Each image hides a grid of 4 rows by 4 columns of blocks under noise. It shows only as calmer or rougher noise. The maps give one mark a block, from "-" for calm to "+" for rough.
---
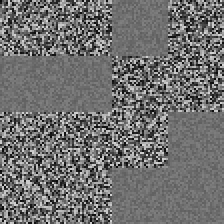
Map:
++-+
--++
+++-
++--
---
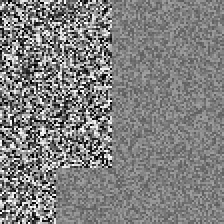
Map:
++--
++--
++--
+---
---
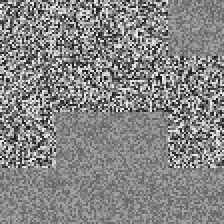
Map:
+++-
++++
+--+
----
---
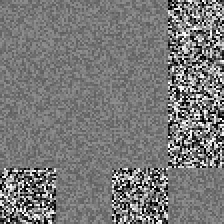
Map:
---+
---+
---+
+-+-
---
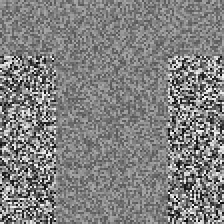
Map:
----
+--+
+--+
+--+
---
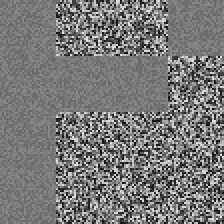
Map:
-++-
---+
-+++
-+++
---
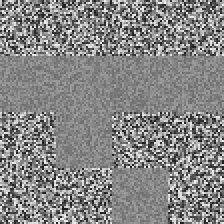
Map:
++++
----
+-++
++-+
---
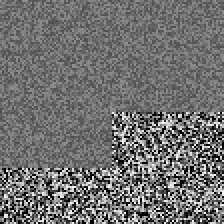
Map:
----
----
--++
++++
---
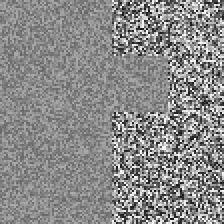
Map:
--++
---+
--++
--++
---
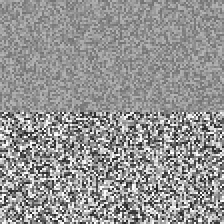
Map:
----
----
++++
++++
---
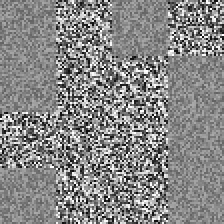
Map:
-+-+
-++-
+++-
-++-
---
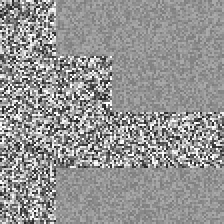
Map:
+---
++--
++++
+---
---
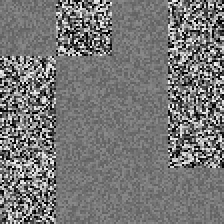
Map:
-+-+
+--+
+--+
+---
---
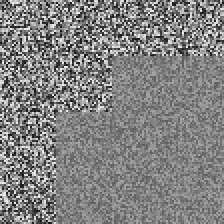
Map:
++++
++--
+---
+---
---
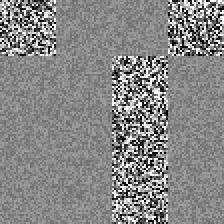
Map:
+--+
--+-
--+-
--+-
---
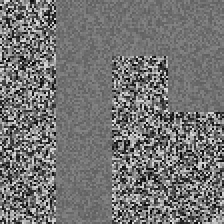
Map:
+---
+-+-
+-++
+-++
